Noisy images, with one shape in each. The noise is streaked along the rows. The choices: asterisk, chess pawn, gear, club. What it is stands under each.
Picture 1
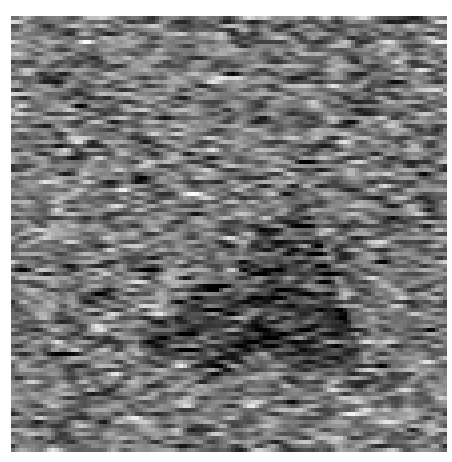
chess pawn
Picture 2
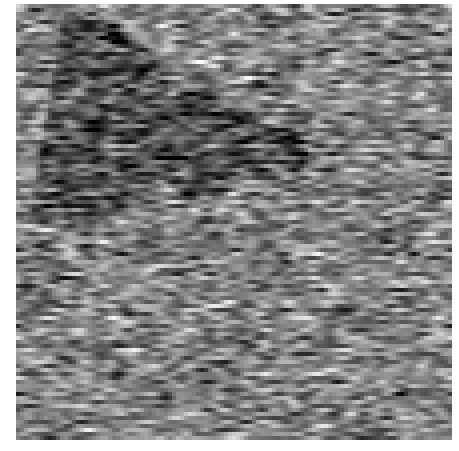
chess pawn
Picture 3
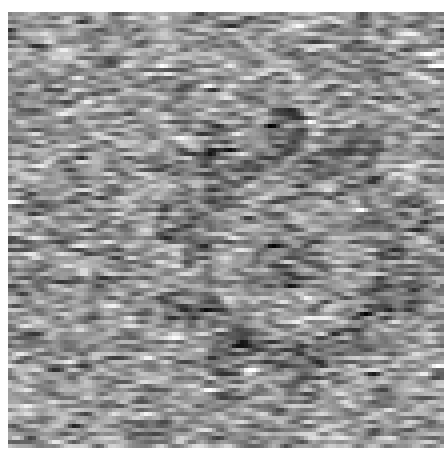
gear
